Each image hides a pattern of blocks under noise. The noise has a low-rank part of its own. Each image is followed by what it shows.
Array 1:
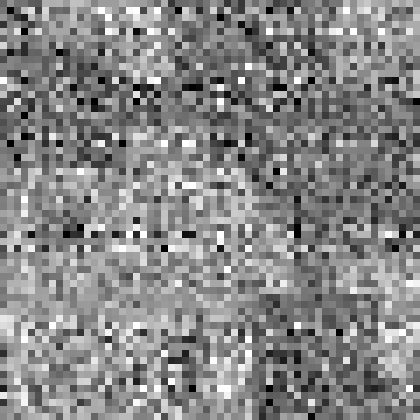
mirrored about the diagonal from the bottom left
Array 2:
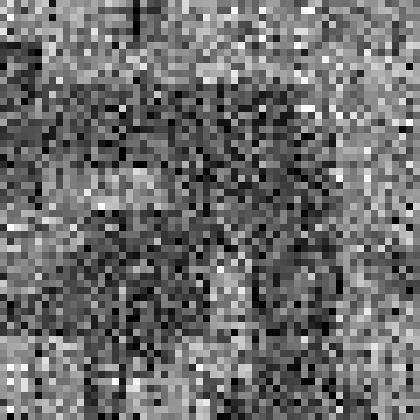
mirrored about the diagonal from the bottom left
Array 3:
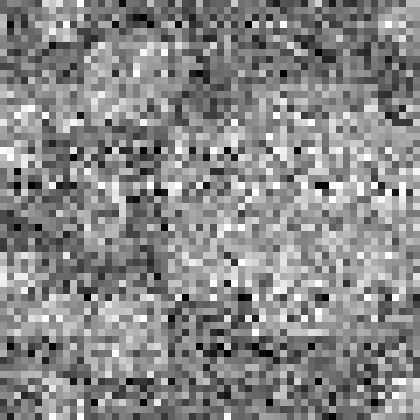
top and bottom mirror each other
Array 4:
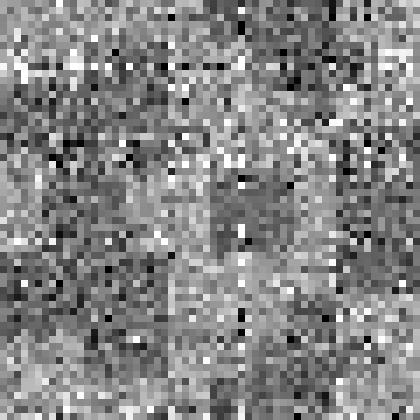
top and bottom mirror each other
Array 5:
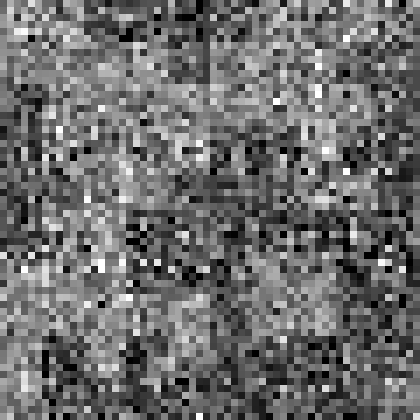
mirrored about the diagonal from the top left
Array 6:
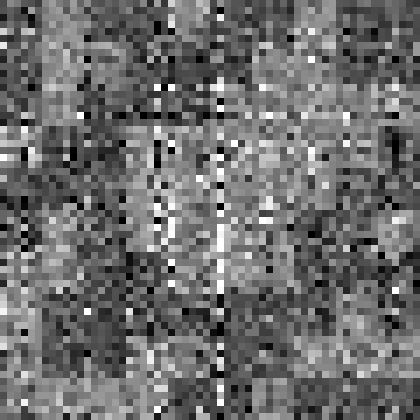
mirrored about the diagonal from the bottom left
